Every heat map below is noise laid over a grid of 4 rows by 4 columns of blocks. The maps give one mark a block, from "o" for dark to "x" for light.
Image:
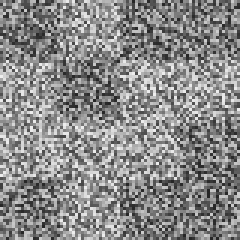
o x o o
x o x x
x x x o
o x o o
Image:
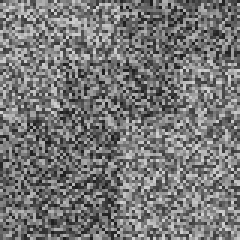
x x o o
x o o x
o o x x
o o x x
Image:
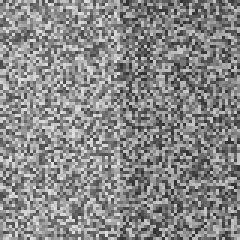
x x o o
x x o o
x x o o
x x o o
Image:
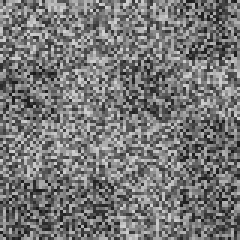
x x x o
o x o x
x x x o
o o x o
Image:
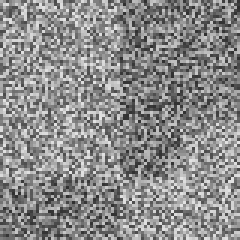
x x o o
x x o o
x x o x
o o x x
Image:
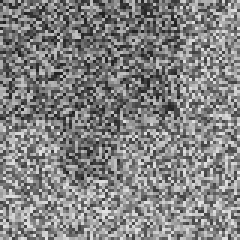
o o o x
o o o x
x o x x
x x x x
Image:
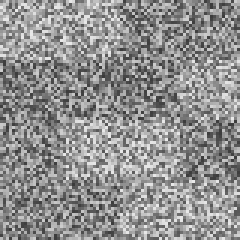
x x o o
o o o x
o x x o
o o x x
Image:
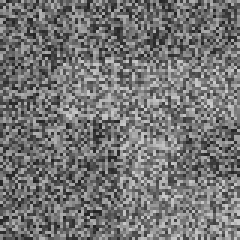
o o o o
o x x x
o o x o
o o x x
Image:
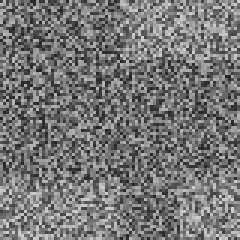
o o x x
o o o o
o o o o
x x o x
